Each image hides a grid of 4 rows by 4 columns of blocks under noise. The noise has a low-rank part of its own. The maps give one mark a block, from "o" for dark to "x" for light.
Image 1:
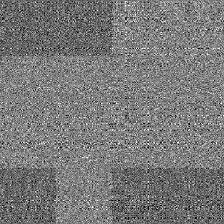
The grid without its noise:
ooxx
xxxx
xxxx
oxoo
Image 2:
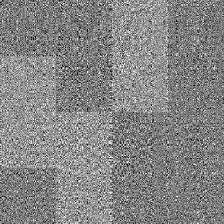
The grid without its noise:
ooxo
xoxo
xxoo
oxoo
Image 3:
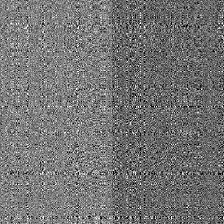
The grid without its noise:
xxoo
xxoo
xxoo
xxoo
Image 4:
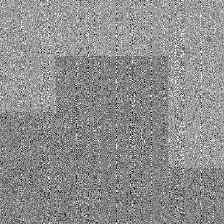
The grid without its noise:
xxxx
xoox
ooox
oooo
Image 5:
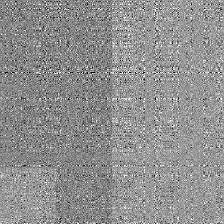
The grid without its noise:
ooxx
ooxx
ooxx
xoxx
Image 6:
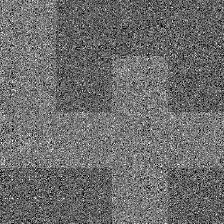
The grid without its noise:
xooo
xoxo
xxxx
ooxo
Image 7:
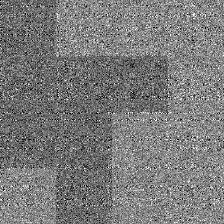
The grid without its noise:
oxxx
ooox
ooxx
xoxx
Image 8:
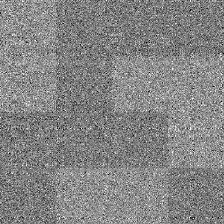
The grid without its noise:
xooo
xoxx
ooox
oxxo
